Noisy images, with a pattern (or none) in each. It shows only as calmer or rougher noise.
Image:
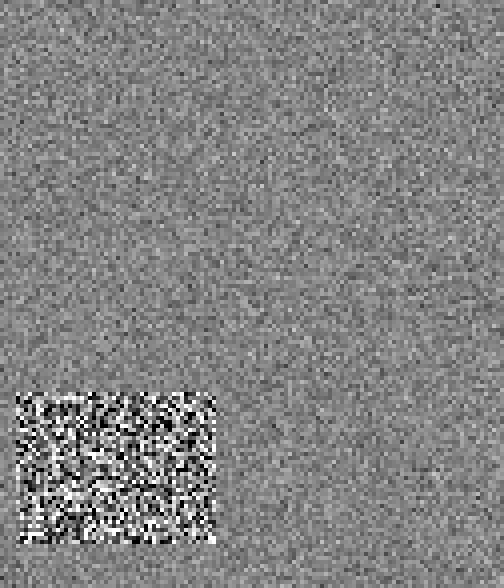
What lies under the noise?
one block
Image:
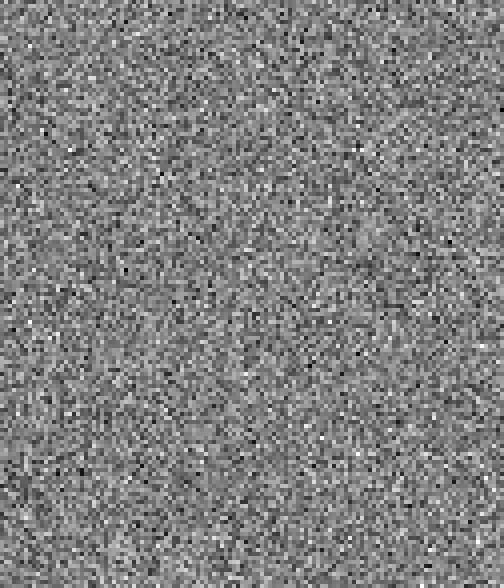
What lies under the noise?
only noise
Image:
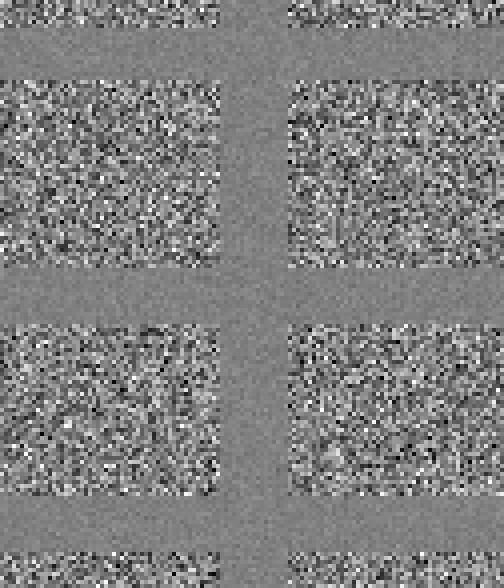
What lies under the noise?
bands of rows crossing bands of columns
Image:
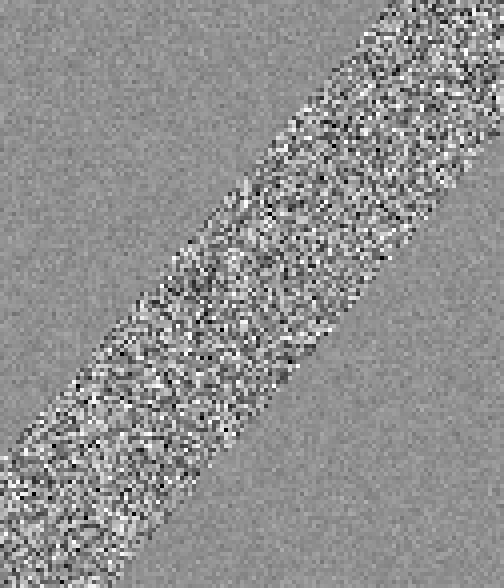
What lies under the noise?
a diagonal band
